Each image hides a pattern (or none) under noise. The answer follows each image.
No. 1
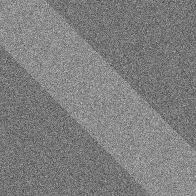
a diagonal band
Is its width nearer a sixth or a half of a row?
a half
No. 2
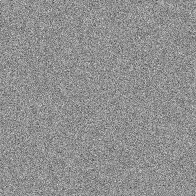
only noise
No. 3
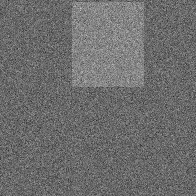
one block
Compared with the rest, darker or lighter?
lighter
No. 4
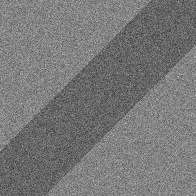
a diagonal band
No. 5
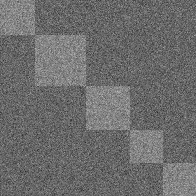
blocks along the diagonal
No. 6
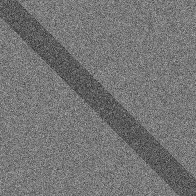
a diagonal band
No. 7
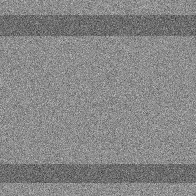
bands of rows
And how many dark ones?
2
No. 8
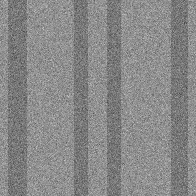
bands of columns
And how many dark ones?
4
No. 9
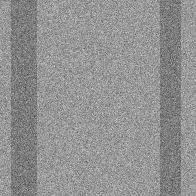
bands of columns
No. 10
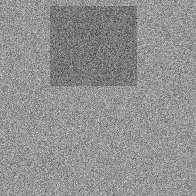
one block
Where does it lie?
top middle
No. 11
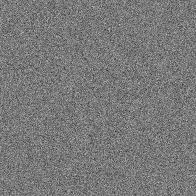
only noise
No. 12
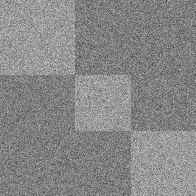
blocks along the diagonal
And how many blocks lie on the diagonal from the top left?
3
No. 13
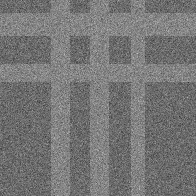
bands of rows crossing bands of columns
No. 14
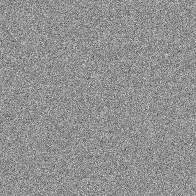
only noise
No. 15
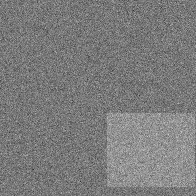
one block
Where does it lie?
bottom right
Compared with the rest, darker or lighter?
lighter
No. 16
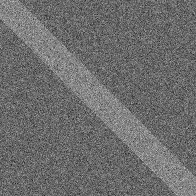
a diagonal band
